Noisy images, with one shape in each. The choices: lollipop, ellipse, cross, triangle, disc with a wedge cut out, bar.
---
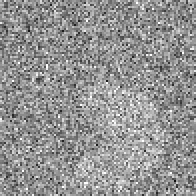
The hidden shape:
disc with a wedge cut out
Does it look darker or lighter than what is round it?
lighter
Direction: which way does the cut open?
left
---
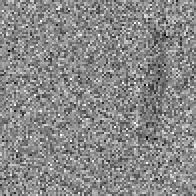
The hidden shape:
bar
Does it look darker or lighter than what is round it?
darker
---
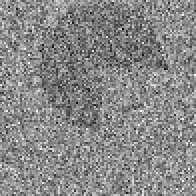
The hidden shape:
disc with a wedge cut out
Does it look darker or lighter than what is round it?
darker
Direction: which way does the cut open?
down and right
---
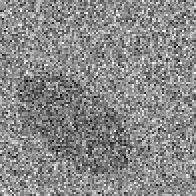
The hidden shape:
ellipse
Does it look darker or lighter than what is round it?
darker
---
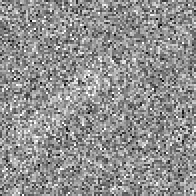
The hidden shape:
bar
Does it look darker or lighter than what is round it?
lighter
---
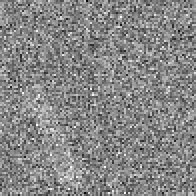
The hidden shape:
bar
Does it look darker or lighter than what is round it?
lighter
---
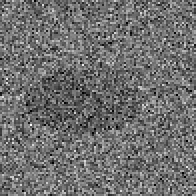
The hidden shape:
ellipse
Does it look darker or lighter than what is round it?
darker
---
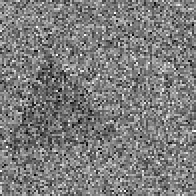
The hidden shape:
triangle
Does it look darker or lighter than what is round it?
darker
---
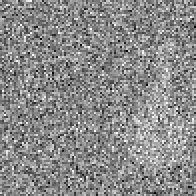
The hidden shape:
lollipop
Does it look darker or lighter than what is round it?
lighter
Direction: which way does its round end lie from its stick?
down
